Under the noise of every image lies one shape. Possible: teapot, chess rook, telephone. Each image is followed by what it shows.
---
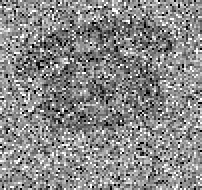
telephone
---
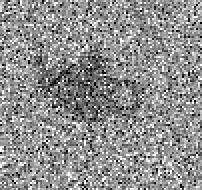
teapot
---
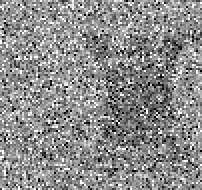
chess rook
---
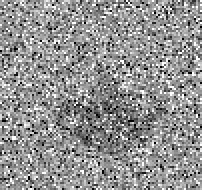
teapot
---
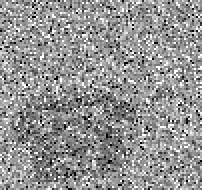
telephone
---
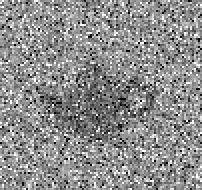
teapot
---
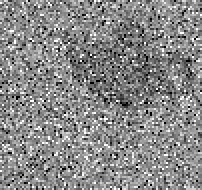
teapot
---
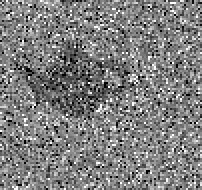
teapot
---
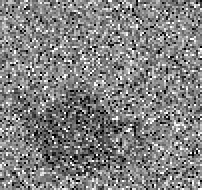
teapot
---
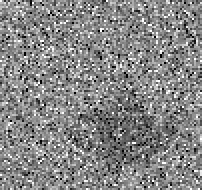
teapot
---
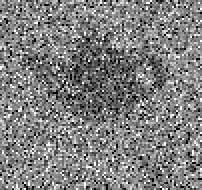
teapot
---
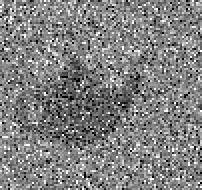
teapot
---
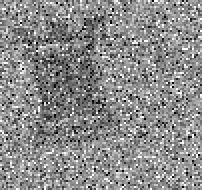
chess rook
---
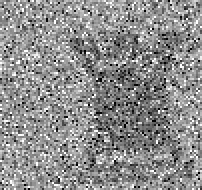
chess rook
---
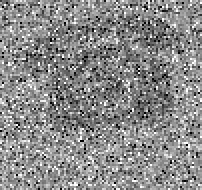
telephone
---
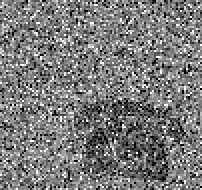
telephone
